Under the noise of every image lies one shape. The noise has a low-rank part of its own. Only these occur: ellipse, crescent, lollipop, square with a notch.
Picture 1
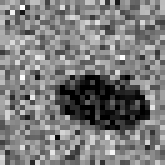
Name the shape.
ellipse
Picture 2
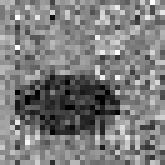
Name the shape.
ellipse
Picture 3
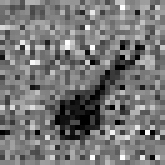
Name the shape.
lollipop
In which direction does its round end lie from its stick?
down and left
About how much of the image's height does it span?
half
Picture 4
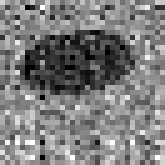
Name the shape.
ellipse
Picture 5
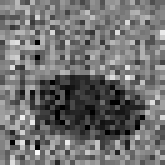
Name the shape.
ellipse
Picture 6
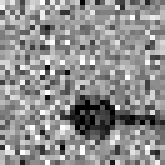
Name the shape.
lollipop
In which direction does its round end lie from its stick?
left
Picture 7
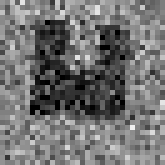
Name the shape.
square with a notch
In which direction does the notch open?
up
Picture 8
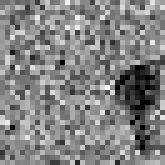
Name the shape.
lollipop
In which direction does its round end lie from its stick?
up
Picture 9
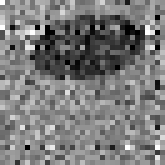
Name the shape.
ellipse
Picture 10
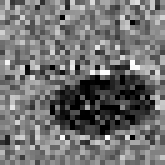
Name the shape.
ellipse
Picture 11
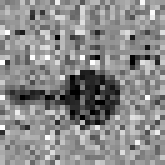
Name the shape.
lollipop
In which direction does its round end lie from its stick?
right
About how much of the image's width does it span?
two thirds
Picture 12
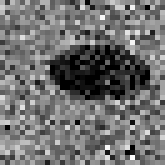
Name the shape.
ellipse
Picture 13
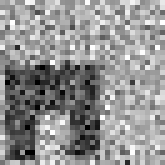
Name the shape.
square with a notch
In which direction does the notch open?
down
